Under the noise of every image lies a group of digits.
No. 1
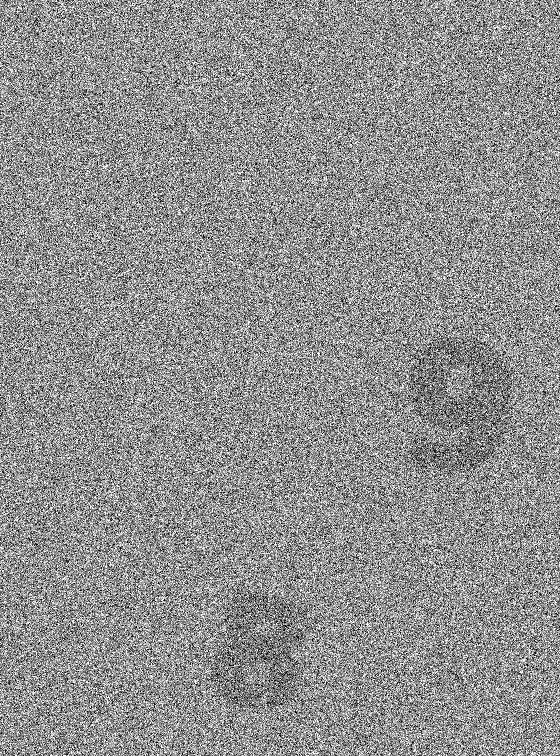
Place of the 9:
middle right
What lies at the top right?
nothing
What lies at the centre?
nothing
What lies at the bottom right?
nothing
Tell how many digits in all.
2
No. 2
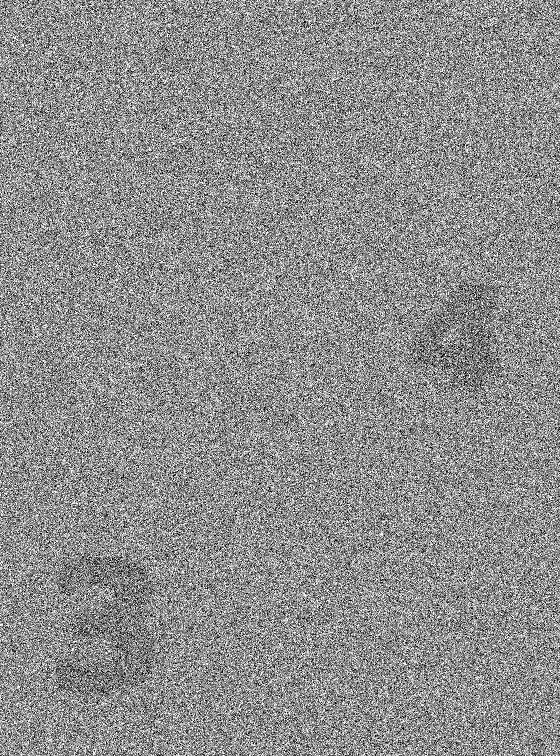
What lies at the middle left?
nothing
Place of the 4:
middle right
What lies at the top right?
nothing
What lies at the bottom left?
3
